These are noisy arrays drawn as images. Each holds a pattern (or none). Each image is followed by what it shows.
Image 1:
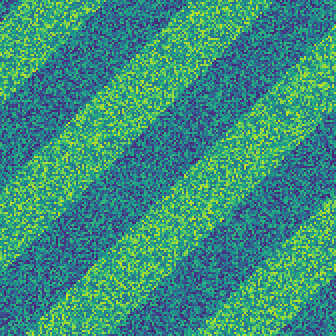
diagonal stripes
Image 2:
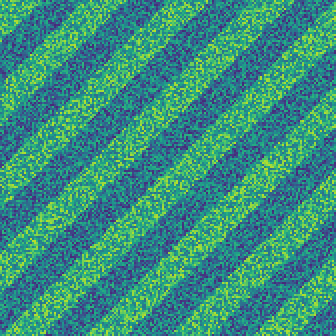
diagonal stripes
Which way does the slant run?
bottom left to top right
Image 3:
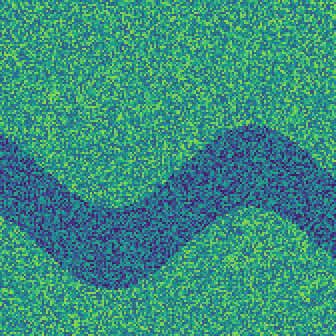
a wavy band
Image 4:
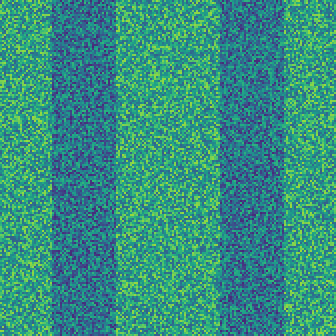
vertical stripes
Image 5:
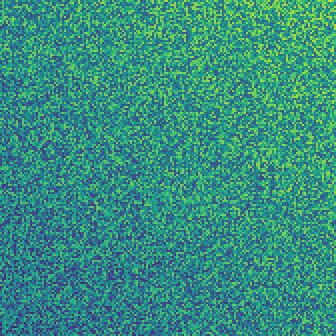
a smooth slope
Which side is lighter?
top right
